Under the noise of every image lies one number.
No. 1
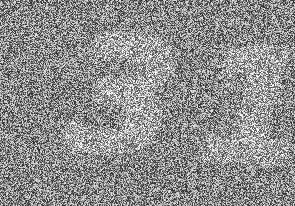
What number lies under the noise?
31
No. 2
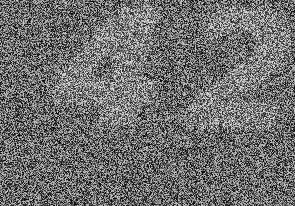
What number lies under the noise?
42
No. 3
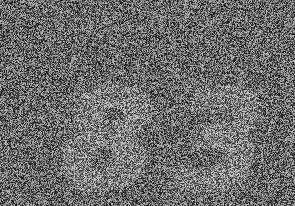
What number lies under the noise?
83
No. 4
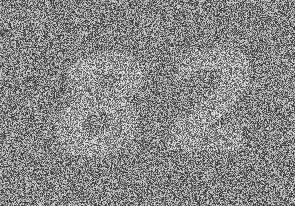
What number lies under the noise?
82
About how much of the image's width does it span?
two thirds
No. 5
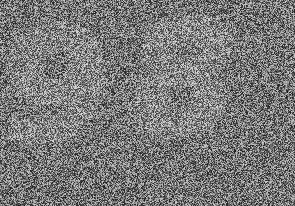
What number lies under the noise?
98
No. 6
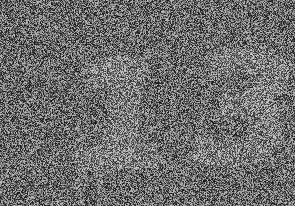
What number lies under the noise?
13
